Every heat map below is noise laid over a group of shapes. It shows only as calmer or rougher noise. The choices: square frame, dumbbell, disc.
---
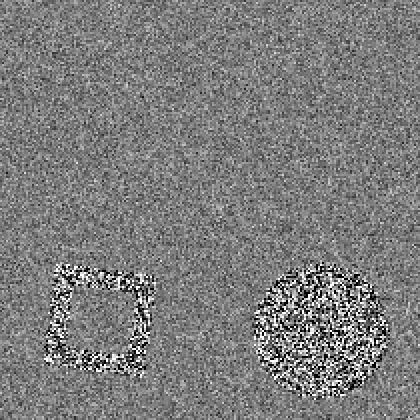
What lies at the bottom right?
disc
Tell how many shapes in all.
2
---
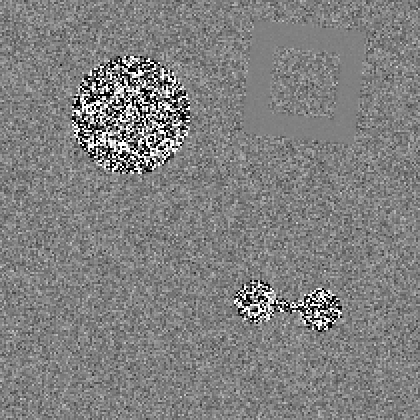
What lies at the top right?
square frame
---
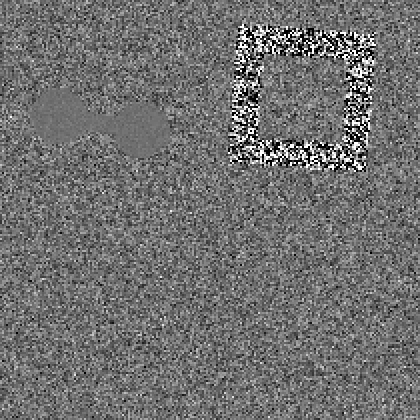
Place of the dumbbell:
top left
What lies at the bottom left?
nothing
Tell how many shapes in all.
2
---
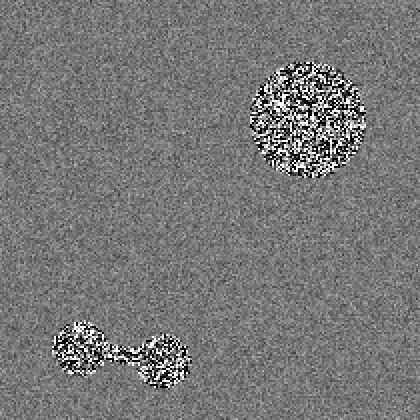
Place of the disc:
top right
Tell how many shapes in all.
2
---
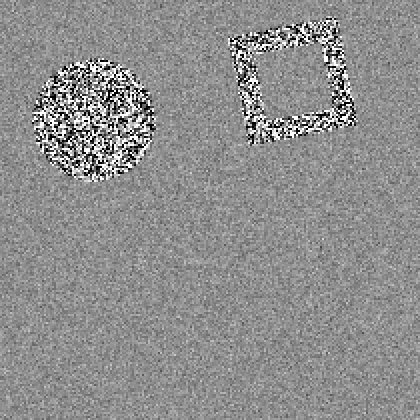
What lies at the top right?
square frame
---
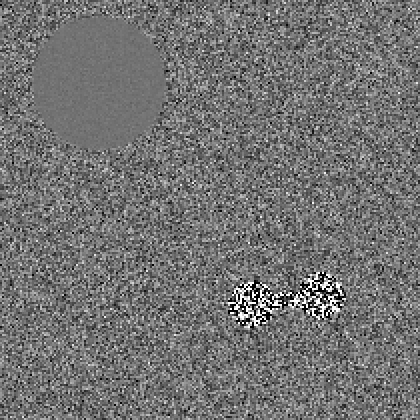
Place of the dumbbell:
bottom right
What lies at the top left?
disc
